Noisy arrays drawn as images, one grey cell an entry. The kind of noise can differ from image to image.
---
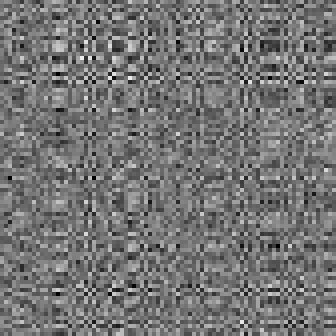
low rank plus noise
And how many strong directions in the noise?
one
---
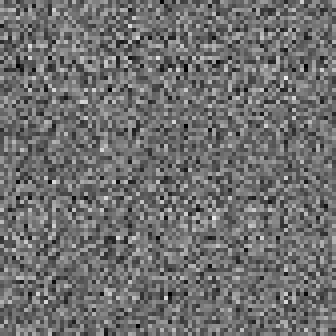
low rank plus noise
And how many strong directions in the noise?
five to eight
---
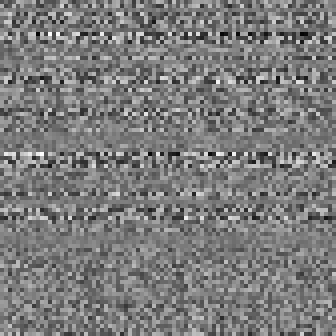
rows of uneven size
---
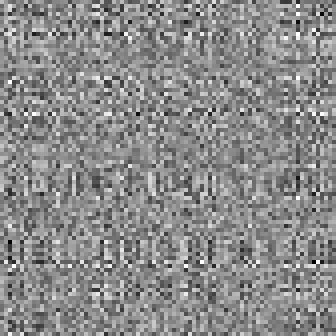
low rank plus noise
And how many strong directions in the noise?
three or four
